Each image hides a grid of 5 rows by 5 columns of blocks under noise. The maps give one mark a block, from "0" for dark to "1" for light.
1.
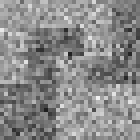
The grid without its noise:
11110
10010
10100
00111
00111
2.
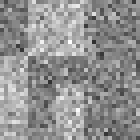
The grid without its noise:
01100
01100
10000
10100
10100
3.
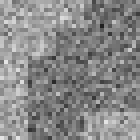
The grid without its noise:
11100
11000
10000
10000
10011
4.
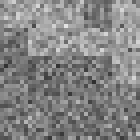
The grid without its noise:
11101
01111
00001
00000
00000
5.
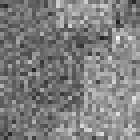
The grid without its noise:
00110
00001
00011
00011
00111
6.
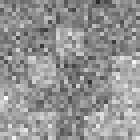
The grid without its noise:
00000
00100
01001
10001
11011
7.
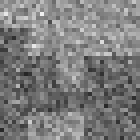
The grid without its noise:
11111
01111
00100
00000
01100
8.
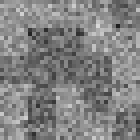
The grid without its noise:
11110
10011
00001
10101
10110
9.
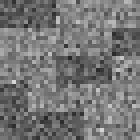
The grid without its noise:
00111
11110
11001
01111
00011
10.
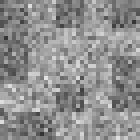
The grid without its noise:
01010
01111
01110
11010
00111
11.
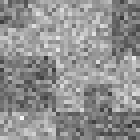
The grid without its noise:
01110
11110
00111
00101
11000
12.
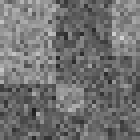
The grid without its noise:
11001
11001
11000
00100
00000
